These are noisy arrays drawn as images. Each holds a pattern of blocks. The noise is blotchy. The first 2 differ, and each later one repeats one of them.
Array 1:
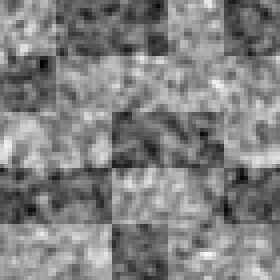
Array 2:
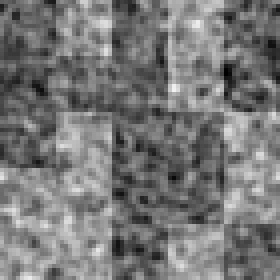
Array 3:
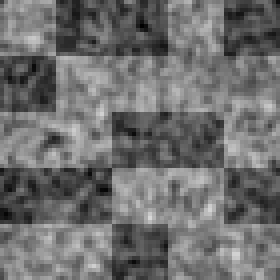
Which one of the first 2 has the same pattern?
1
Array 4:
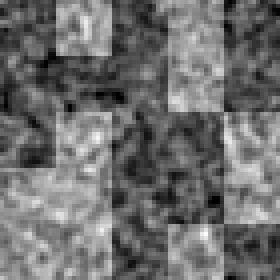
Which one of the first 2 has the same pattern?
2
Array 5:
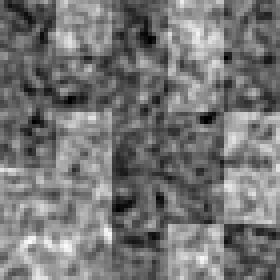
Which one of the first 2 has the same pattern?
2
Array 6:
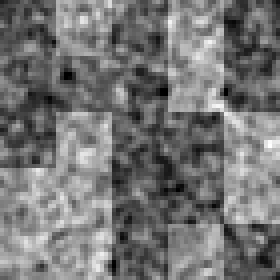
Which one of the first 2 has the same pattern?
2
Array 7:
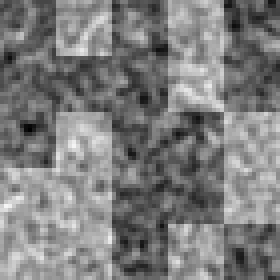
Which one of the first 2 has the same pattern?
2
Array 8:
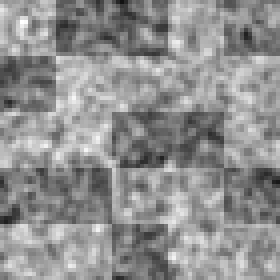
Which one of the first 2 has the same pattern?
1
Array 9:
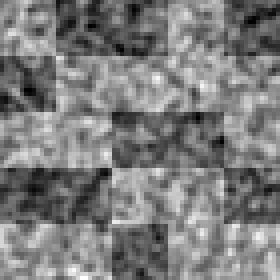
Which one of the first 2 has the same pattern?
1
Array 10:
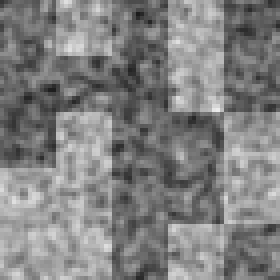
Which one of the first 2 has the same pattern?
2
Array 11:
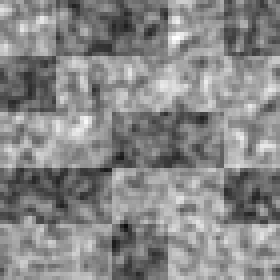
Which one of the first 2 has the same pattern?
1
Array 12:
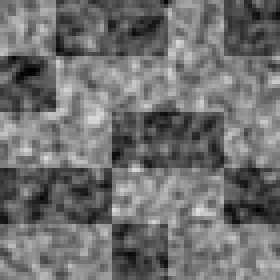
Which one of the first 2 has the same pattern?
1
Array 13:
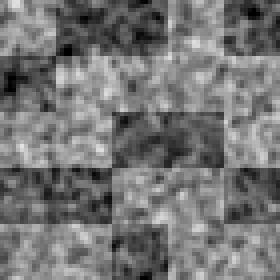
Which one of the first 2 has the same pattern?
1
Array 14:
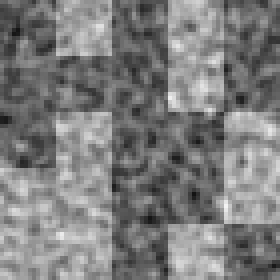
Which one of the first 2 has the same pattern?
2
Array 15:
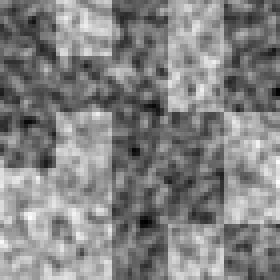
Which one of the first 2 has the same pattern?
2
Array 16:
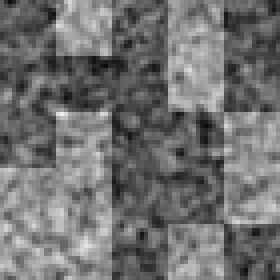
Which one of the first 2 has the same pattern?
2
